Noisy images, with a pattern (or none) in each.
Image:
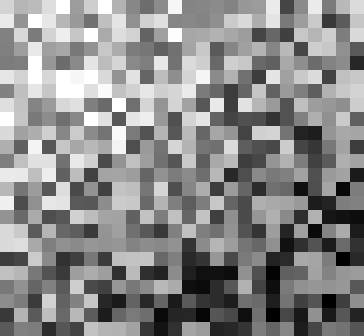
a smooth slope
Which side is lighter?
top left
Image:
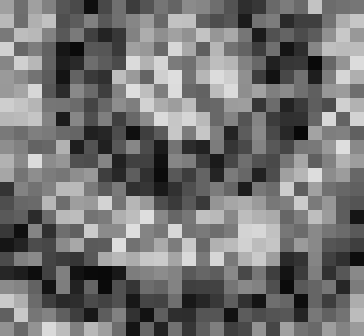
rings round one point
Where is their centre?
top middle
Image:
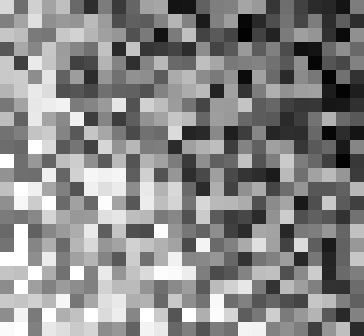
a smooth slope
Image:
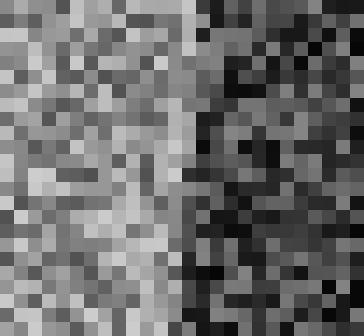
a sharp edge
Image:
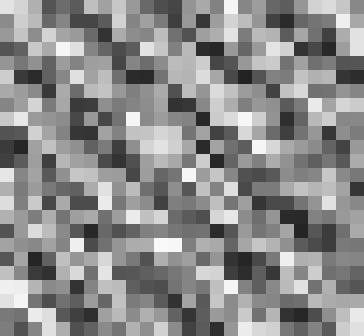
diagonal stripes
